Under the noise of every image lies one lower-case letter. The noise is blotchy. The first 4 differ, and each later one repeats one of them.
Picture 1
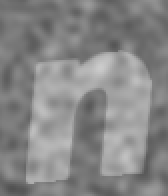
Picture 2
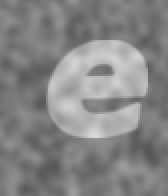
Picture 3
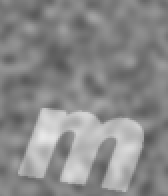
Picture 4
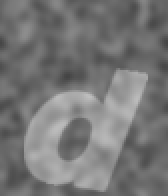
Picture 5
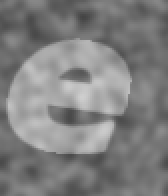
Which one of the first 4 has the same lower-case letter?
2
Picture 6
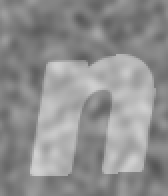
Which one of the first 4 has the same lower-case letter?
1
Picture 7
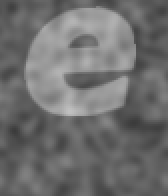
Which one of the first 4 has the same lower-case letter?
2
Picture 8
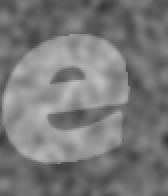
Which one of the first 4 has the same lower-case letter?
2
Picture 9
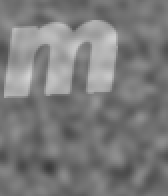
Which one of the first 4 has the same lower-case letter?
3
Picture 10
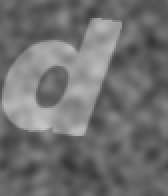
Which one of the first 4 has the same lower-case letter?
4
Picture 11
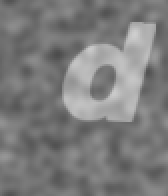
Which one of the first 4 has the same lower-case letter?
4
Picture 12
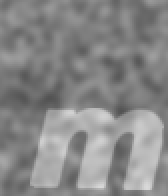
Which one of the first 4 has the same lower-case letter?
3
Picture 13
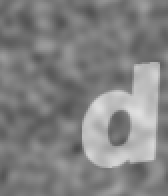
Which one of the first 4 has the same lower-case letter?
4
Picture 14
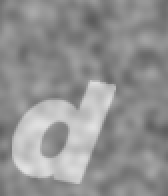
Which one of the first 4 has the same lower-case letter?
4
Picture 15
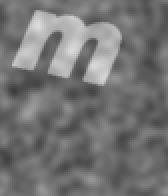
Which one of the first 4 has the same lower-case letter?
3
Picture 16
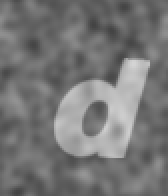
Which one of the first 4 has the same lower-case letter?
4
